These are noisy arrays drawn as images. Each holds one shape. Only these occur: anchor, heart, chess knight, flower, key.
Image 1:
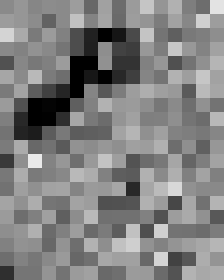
key
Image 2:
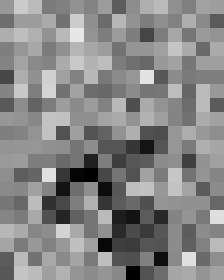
anchor
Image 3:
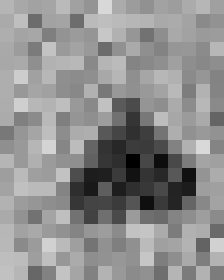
heart
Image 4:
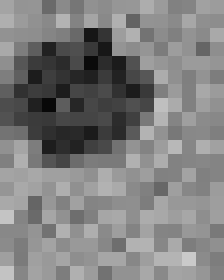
flower
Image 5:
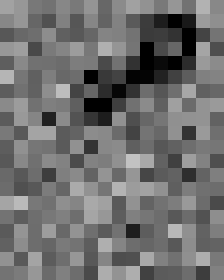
key
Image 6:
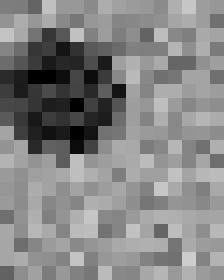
flower
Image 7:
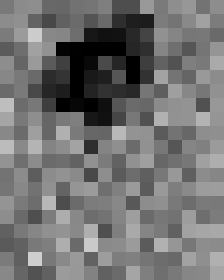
chess knight
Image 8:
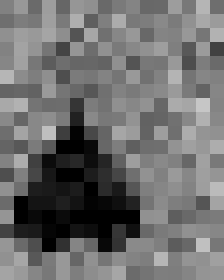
heart
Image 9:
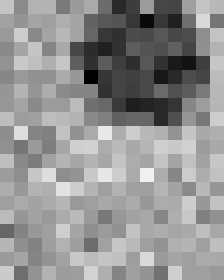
flower
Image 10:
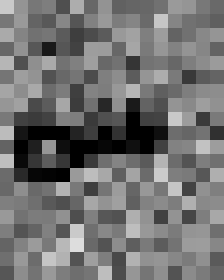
key
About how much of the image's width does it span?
two thirds
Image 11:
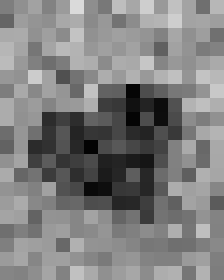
heart
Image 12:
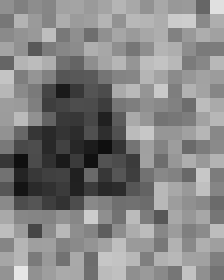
heart
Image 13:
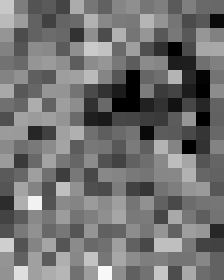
anchor
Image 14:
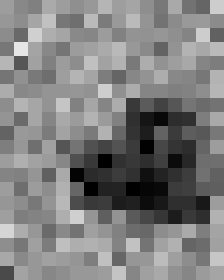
heart
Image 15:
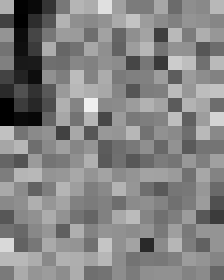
key
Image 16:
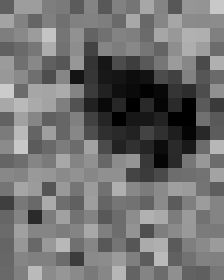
chess knight
